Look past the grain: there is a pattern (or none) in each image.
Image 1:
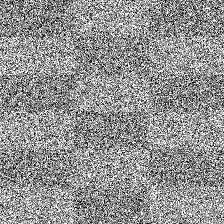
a checkerboard
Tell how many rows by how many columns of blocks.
6 by 3
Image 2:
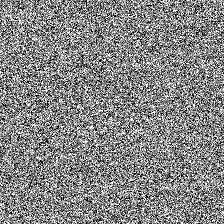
only noise
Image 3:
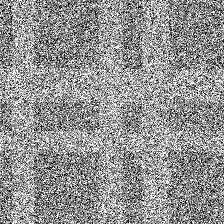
bands of rows crossing bands of columns
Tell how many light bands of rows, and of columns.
2 and 3
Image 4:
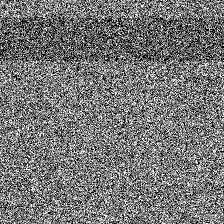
one band of rows
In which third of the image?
top
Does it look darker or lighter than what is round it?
darker
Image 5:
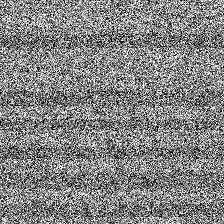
bands of rows
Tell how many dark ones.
6
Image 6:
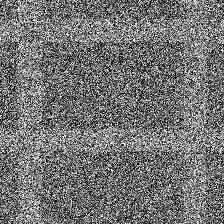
bands of rows crossing bands of columns
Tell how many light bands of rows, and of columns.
2 and 2
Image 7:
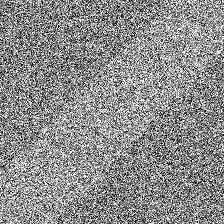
a diagonal band
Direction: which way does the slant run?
bottom left to top right
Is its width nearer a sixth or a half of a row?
a half
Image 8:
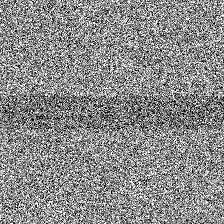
one band of rows
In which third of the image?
middle
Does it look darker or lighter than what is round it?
darker
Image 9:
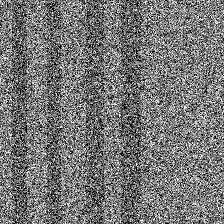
bands of columns
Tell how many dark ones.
4
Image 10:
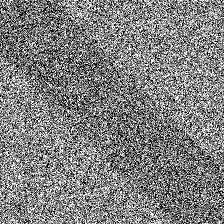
a diagonal band
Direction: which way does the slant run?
top left to bottom right
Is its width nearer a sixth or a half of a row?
a half
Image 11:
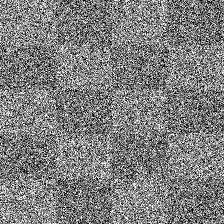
a checkerboard
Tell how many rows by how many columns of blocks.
5 by 4
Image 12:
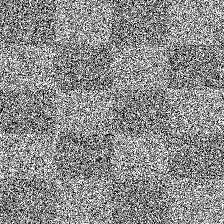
a checkerboard
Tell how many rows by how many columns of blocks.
5 by 4
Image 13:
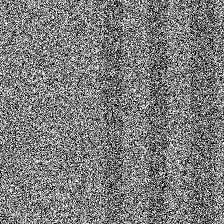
bands of columns
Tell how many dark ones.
3
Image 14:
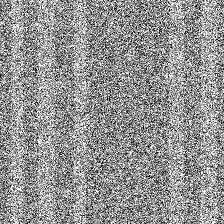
bands of columns
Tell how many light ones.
5
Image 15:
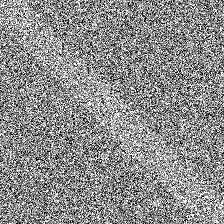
a diagonal band
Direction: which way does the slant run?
top left to bottom right
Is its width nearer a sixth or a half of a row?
a sixth
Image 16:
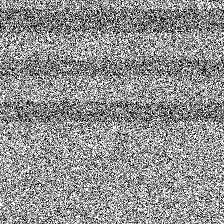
bands of rows
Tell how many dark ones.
3
